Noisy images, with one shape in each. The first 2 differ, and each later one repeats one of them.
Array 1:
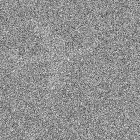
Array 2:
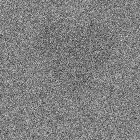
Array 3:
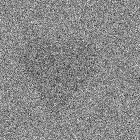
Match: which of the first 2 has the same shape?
2
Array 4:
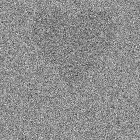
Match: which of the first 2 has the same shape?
2
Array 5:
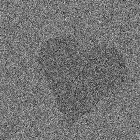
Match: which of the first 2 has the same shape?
2
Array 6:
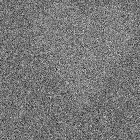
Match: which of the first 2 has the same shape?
2
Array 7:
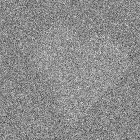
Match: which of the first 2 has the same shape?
2
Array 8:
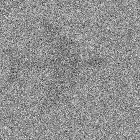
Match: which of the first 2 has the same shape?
1
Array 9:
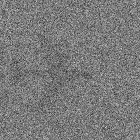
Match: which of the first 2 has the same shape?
1
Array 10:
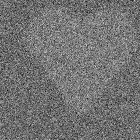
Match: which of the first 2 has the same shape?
2
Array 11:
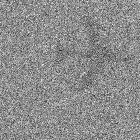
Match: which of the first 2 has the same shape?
1
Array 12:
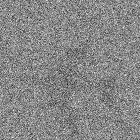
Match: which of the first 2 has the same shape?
1
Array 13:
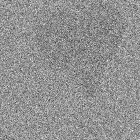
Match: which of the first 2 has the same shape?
2
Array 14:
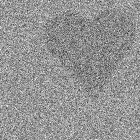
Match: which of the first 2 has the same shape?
2
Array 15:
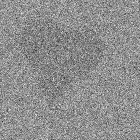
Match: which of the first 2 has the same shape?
2
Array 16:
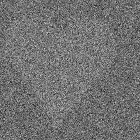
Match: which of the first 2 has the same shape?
2
